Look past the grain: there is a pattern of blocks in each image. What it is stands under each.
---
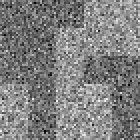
no symmetry
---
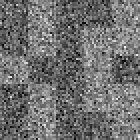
top and bottom mirror each other
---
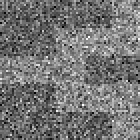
top and bottom mirror each other
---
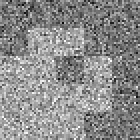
mirrored about the diagonal from the bottom left
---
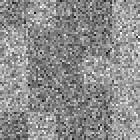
top and bottom mirror each other
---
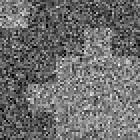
mirrored about the diagonal from the top left
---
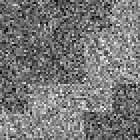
mirrored about the diagonal from the top left
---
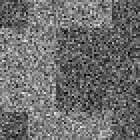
top and bottom mirror each other
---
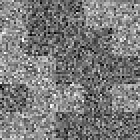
no symmetry
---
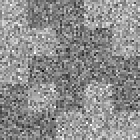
mirrored about the diagonal from the bottom left
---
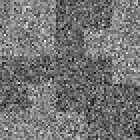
mirrored about the diagonal from the top left
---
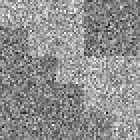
mirrored about the diagonal from the bottom left
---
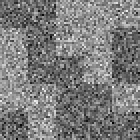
no symmetry
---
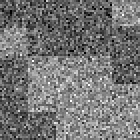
no symmetry
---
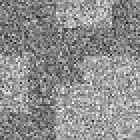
mirrored about the diagonal from the top left
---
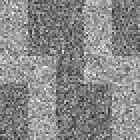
the same after a half turn
